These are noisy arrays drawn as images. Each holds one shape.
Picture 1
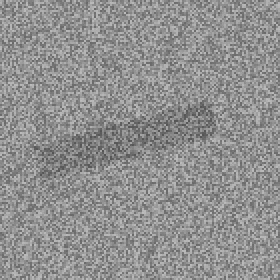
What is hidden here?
dark bar
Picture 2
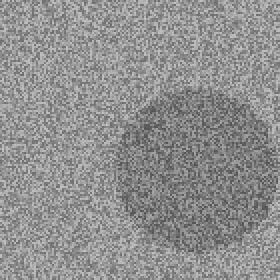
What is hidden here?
dark disc
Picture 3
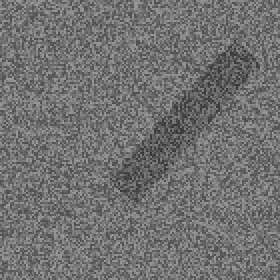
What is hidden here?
dark bar
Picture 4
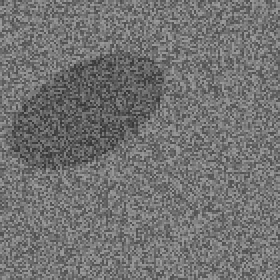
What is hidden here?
dark ellipse
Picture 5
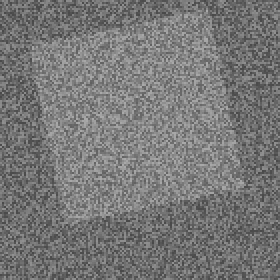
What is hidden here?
light square
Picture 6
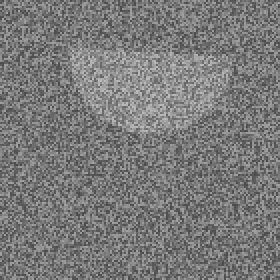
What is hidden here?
light half disc
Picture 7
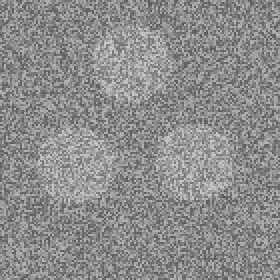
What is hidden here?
light three dots
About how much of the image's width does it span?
two thirds
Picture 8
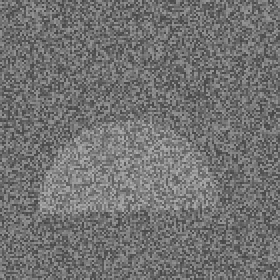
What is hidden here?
light half disc
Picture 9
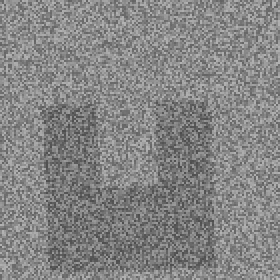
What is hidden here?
dark square with a notch
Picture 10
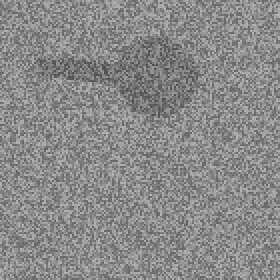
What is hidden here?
dark lollipop
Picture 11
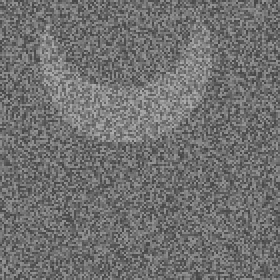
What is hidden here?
light crescent
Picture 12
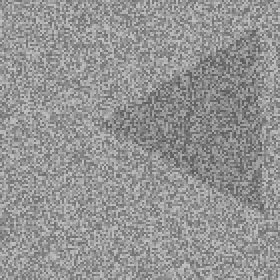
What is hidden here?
dark triangle
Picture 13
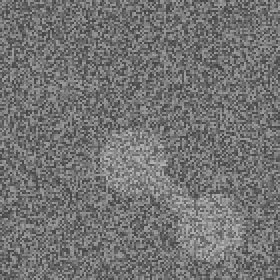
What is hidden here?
light dumbbell
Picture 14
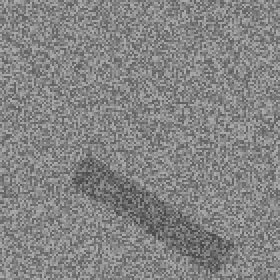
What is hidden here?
dark bar
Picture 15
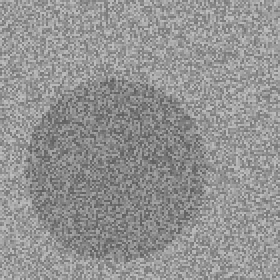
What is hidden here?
dark disc
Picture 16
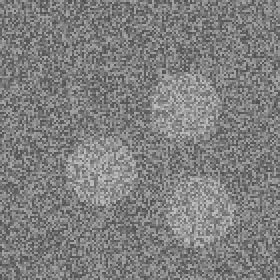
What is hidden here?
light three dots
